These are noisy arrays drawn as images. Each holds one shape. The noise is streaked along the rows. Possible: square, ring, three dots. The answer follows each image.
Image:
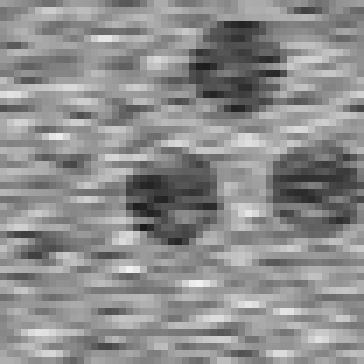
three dots
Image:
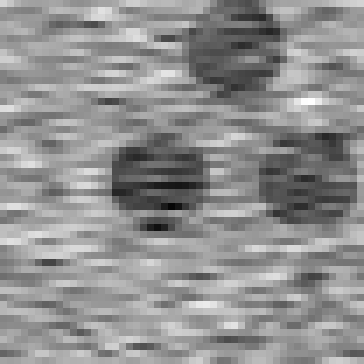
three dots
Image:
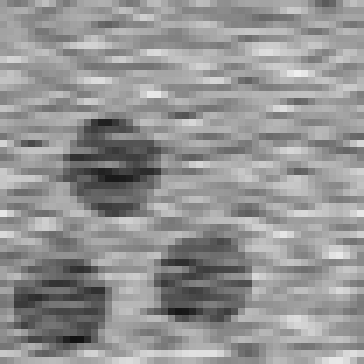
three dots
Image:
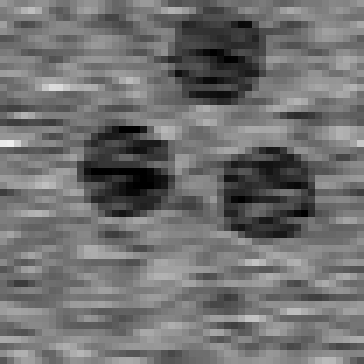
three dots
